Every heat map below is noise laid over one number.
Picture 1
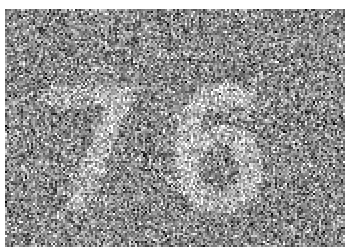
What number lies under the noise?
76
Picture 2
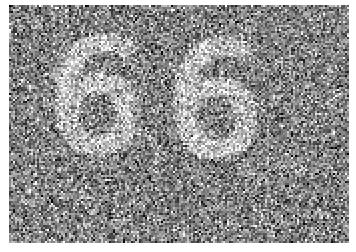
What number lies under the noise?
66
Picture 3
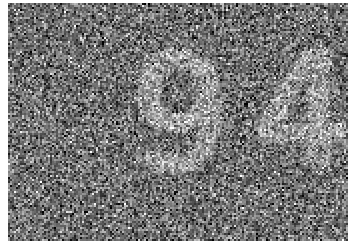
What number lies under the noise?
94
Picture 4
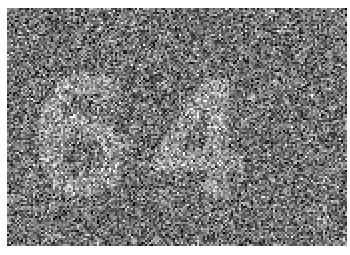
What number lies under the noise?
64
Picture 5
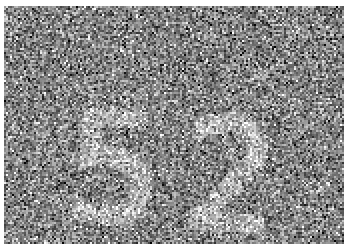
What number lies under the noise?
52
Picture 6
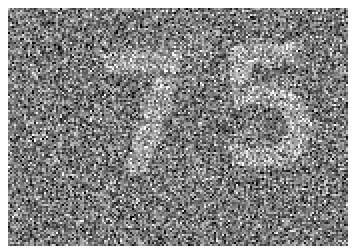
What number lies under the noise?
75
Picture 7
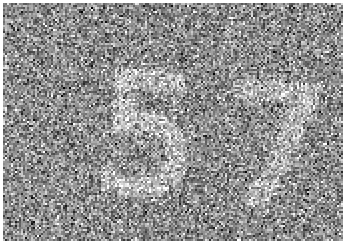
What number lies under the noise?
57
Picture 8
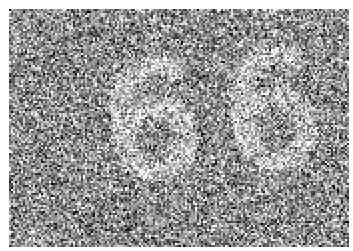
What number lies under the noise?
66
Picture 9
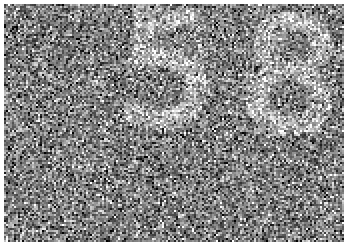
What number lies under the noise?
58
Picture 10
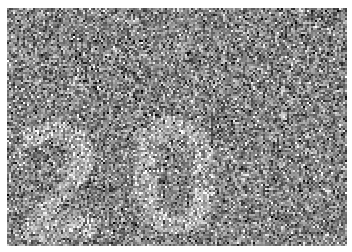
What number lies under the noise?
20
